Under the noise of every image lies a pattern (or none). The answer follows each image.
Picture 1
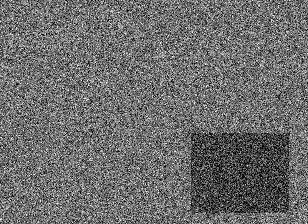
one block
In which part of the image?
bottom right
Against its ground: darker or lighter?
darker
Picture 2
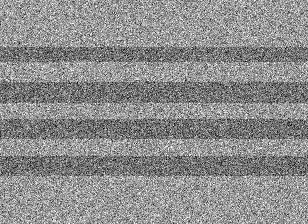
bands of rows
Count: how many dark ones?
4
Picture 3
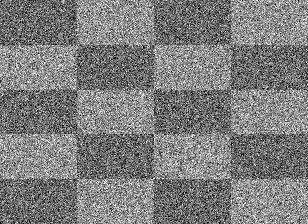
a checkerboard
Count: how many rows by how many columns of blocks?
5 by 4
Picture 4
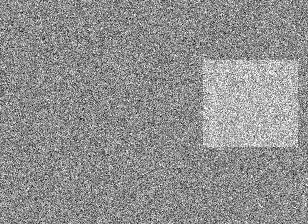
one block
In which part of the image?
middle right
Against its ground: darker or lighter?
lighter
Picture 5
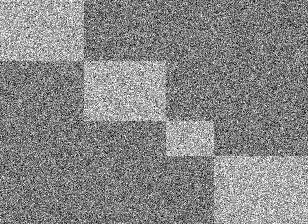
blocks along the diagonal
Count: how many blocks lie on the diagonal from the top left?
4
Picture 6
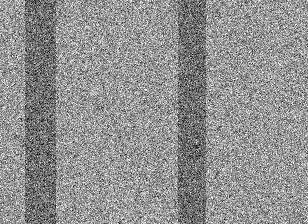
bands of columns
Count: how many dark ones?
2
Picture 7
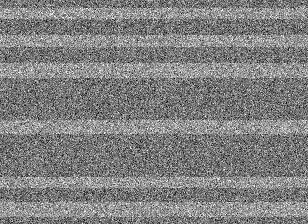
bands of rows
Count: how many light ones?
6
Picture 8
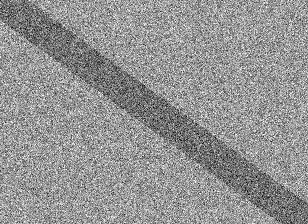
a diagonal band
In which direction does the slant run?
top left to bottom right
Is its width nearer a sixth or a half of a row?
a sixth
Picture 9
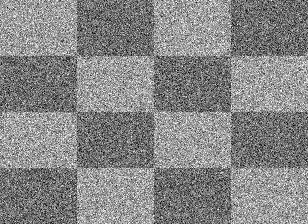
a checkerboard
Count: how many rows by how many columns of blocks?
4 by 4
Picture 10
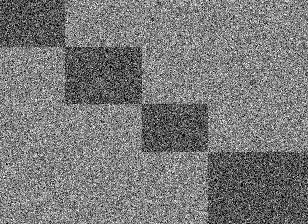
blocks along the diagonal
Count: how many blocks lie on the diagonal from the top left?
4
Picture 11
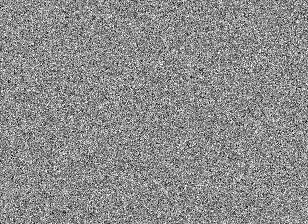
only noise
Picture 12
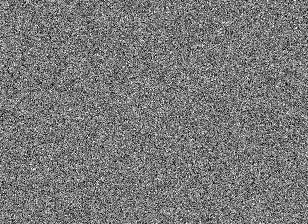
only noise
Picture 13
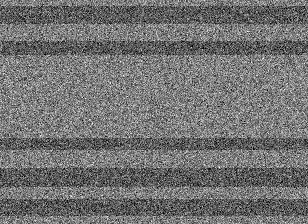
bands of rows
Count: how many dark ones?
5
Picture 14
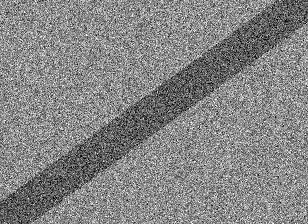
a diagonal band
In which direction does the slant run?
bottom left to top right
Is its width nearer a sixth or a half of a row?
a sixth
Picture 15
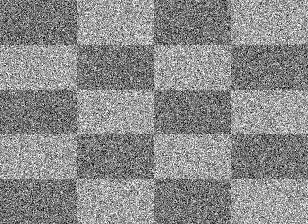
a checkerboard
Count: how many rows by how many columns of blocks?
5 by 4
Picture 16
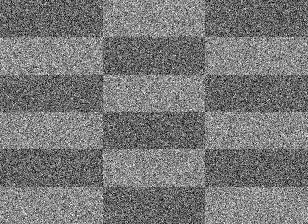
a checkerboard
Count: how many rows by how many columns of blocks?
6 by 3
